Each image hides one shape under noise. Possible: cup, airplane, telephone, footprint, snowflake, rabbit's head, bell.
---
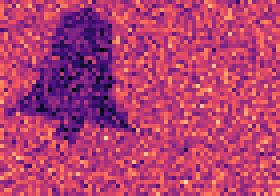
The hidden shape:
bell
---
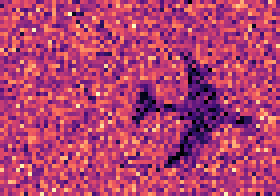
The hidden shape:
airplane
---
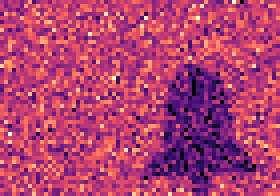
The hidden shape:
bell
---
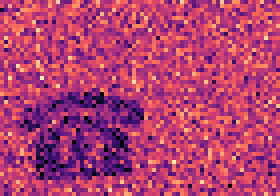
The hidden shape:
telephone
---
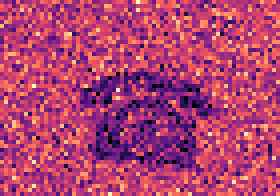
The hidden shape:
telephone
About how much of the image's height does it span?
half
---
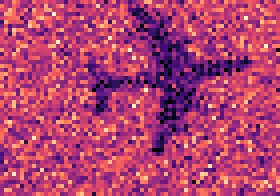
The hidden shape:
airplane
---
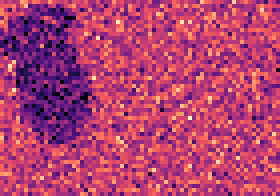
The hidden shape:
footprint
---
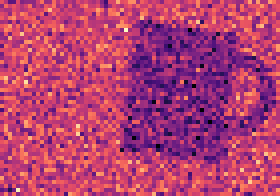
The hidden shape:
cup
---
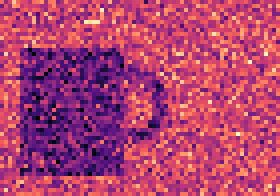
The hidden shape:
cup
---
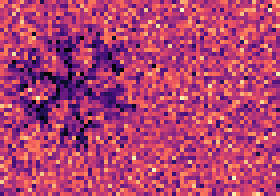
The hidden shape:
snowflake
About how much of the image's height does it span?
two thirds
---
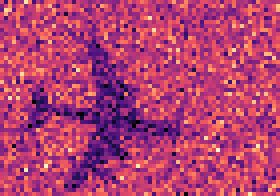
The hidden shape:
airplane
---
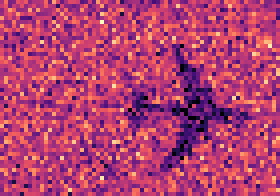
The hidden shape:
airplane
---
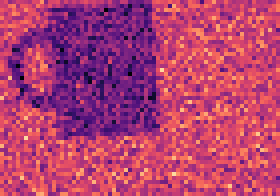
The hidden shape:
cup
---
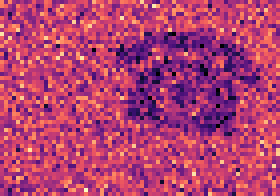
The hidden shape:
telephone
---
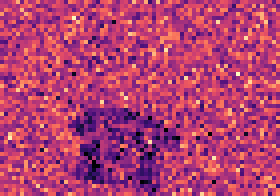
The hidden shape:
telephone
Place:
bottom middle
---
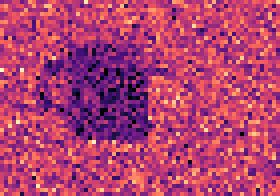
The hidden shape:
cup
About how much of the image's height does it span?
half
